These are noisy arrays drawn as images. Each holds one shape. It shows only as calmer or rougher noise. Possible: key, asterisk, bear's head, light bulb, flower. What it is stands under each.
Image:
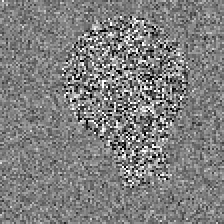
rough light bulb
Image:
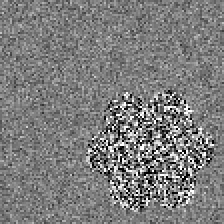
rough flower
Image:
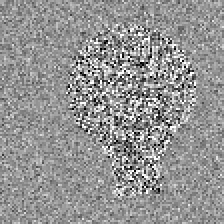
rough light bulb
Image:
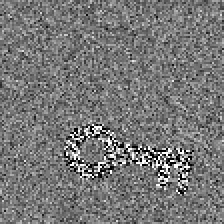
rough key
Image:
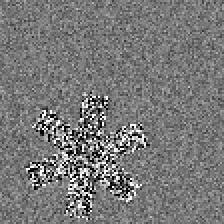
rough asterisk
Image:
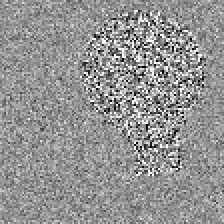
rough light bulb
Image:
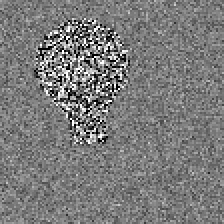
rough light bulb
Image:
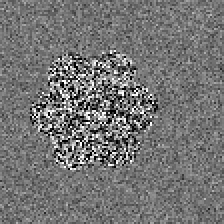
rough flower
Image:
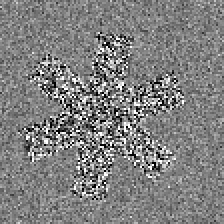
rough asterisk
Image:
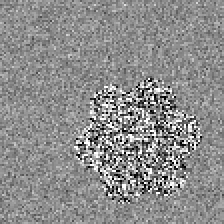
rough flower
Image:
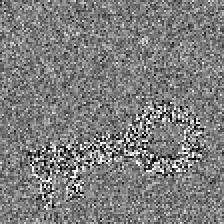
rough key
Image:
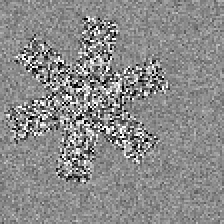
rough asterisk
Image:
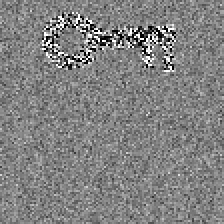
rough key
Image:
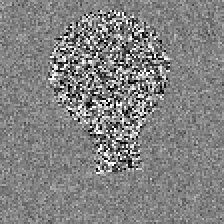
rough light bulb
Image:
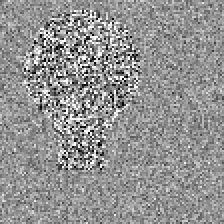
rough light bulb
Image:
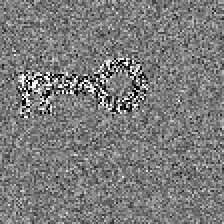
rough key
